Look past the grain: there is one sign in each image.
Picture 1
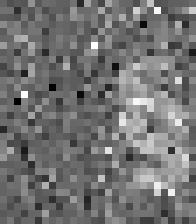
section sign
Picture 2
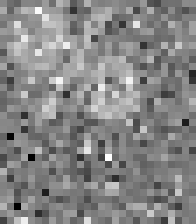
percent sign
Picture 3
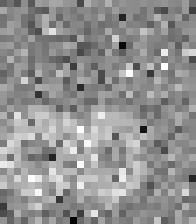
infinity sign
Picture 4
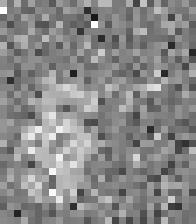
section sign
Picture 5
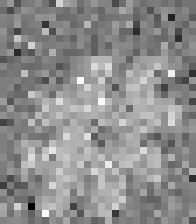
hash sign
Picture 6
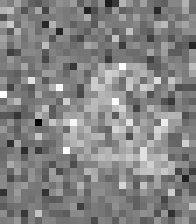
ampersand
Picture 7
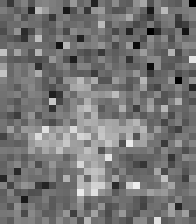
plus sign
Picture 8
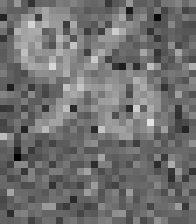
percent sign
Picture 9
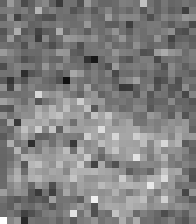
approximately sign
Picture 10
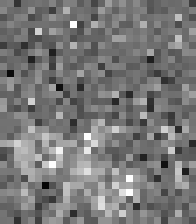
percent sign
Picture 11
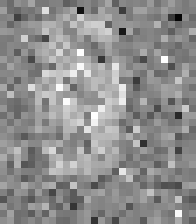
section sign
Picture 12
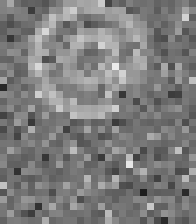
at sign
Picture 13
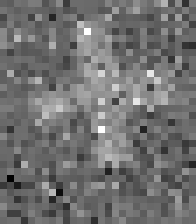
plus sign
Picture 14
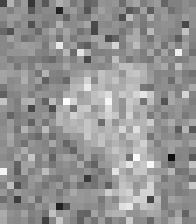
pilcrow
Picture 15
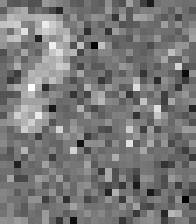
question mark
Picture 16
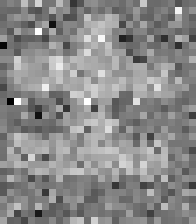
plus-minus sign
